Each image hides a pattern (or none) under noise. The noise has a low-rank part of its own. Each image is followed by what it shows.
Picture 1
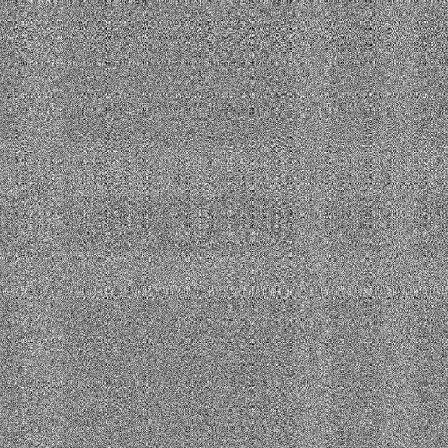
bands of rows crossing bands of columns
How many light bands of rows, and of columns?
2 and 3
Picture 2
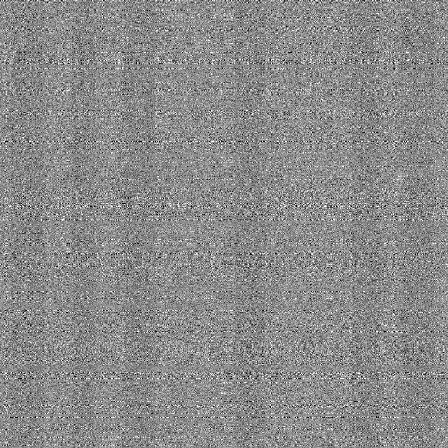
bands of columns
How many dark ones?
6
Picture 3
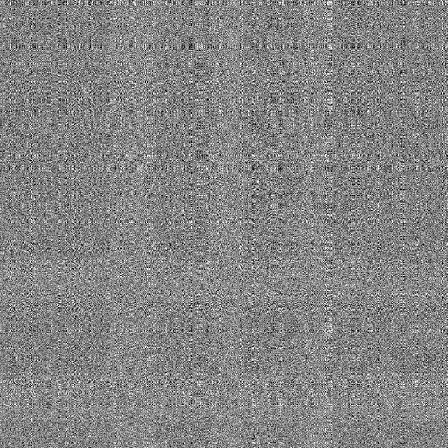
bands of rows crossing bands of columns
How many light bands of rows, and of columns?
2 and 3
